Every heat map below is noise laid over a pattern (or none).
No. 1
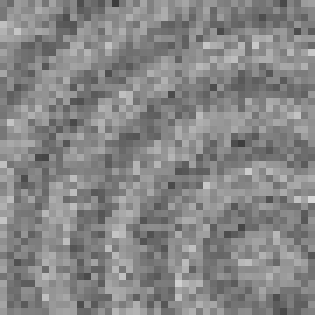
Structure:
rings round one point
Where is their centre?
bottom right
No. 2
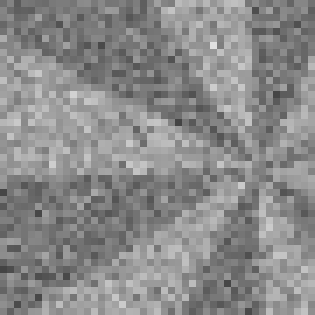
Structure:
spokes from one point
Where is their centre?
middle right
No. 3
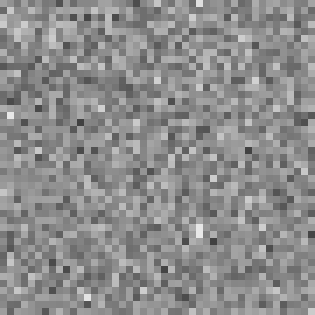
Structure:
only noise
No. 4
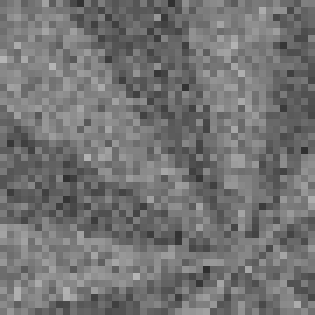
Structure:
spokes from one point
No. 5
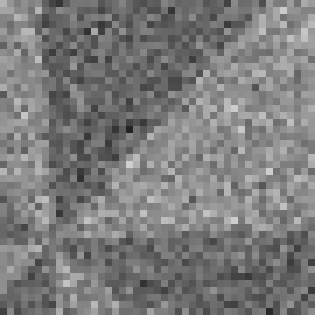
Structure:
spokes from one point
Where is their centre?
bottom left
